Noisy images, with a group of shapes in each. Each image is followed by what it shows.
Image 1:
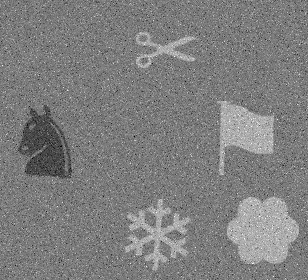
top middle: light pair of scissors; middle left: dark chess knight; middle right: light flag; bottom middle: light snowflake; bottom right: light flower
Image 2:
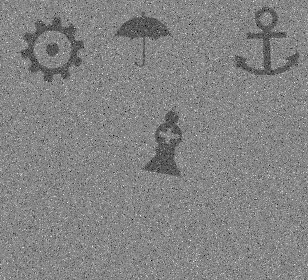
top left: dark gear; top middle: dark umbrella; top right: dark anchor; centre: dark chess bishop
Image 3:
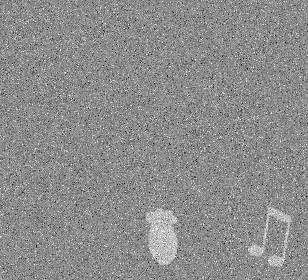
bottom middle: light footprint; bottom right: light pair of musical notes
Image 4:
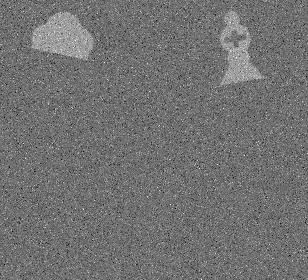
top left: light cloud; top right: light chess bishop
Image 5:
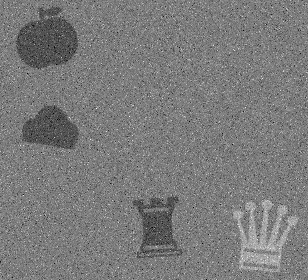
top left: dark apple; middle left: dark cloud; bottom middle: dark chess rook; bottom right: light chess queen
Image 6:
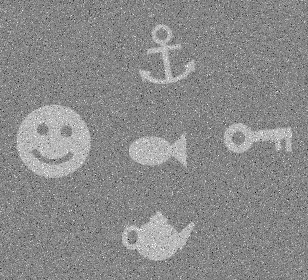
top middle: light anchor; middle left: light smiling face; centre: light fish; middle right: light key; bottom middle: light teapot
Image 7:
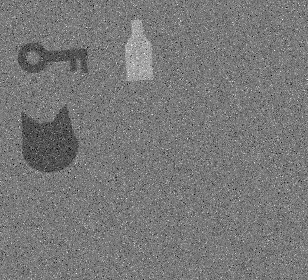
top left: dark key; top middle: light bottle; middle left: dark cat's head
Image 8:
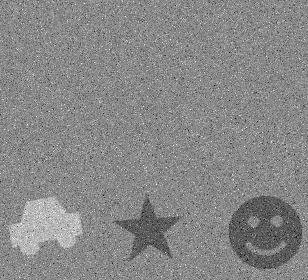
bottom left: light car; bottom middle: dark star; bottom right: dark smiling face
